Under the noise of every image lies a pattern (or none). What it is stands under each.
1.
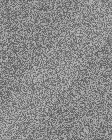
a diagonal band
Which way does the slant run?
bottom left to top right
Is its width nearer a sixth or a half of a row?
a half
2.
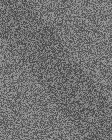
a diagonal band
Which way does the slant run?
top left to bottom right
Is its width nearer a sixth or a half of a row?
a half
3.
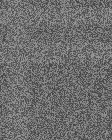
bands of rows crossing bands of columns
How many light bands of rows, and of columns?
2 and 1
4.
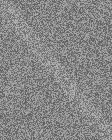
a diagonal band
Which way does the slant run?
top left to bottom right
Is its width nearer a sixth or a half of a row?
a sixth
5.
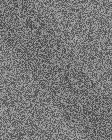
a diagonal band
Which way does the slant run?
top left to bottom right
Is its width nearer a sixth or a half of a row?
a half
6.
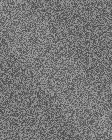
a diagonal band
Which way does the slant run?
top left to bottom right
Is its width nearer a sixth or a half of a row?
a half
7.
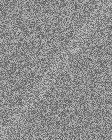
a diagonal band
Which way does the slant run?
bottom left to top right
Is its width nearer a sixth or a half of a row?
a sixth
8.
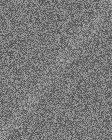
a diagonal band
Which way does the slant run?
bottom left to top right
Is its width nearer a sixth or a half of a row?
a sixth
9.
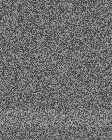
one band of rows
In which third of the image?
bottom
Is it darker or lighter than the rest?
lighter
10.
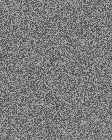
only noise
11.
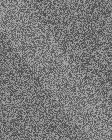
a diagonal band
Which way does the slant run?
top left to bottom right
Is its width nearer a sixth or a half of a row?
a half
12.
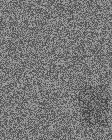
one block
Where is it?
bottom right
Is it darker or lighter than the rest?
darker
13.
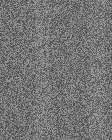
bands of columns
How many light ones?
2
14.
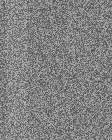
one band of columns
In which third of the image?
left
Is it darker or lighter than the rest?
lighter
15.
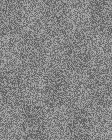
a checkerboard
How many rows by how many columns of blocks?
4 by 5
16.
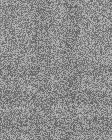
bands of rows crossing bands of columns
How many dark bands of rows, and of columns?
3 and 2
